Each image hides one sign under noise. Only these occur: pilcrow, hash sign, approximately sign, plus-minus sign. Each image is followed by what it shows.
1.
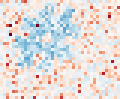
hash sign
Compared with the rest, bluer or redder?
bluer
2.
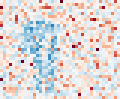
pilcrow
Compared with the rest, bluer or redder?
bluer
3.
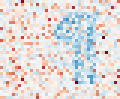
pilcrow
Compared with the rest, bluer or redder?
bluer
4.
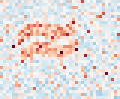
approximately sign
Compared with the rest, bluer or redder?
redder
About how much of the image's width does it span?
half
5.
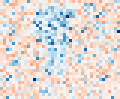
pilcrow
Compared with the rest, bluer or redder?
bluer
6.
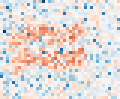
approximately sign
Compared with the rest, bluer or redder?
redder
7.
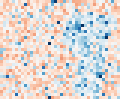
pilcrow
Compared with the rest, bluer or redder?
bluer
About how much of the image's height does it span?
nearly all
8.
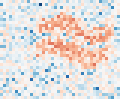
approximately sign
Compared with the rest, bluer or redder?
redder
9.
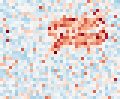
approximately sign
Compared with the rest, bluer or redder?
redder
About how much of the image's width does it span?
half
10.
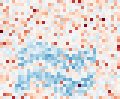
approximately sign
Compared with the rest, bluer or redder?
bluer
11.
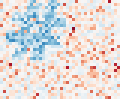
hash sign
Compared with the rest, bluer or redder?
bluer
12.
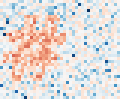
hash sign
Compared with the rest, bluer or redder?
redder
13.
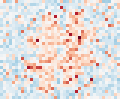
hash sign
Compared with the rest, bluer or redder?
redder
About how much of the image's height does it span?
nearly all
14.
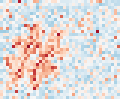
hash sign
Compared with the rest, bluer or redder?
redder
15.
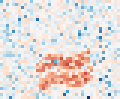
approximately sign
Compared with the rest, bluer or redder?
redder
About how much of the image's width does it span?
half
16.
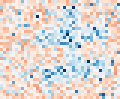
plus-minus sign
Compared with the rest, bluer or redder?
bluer
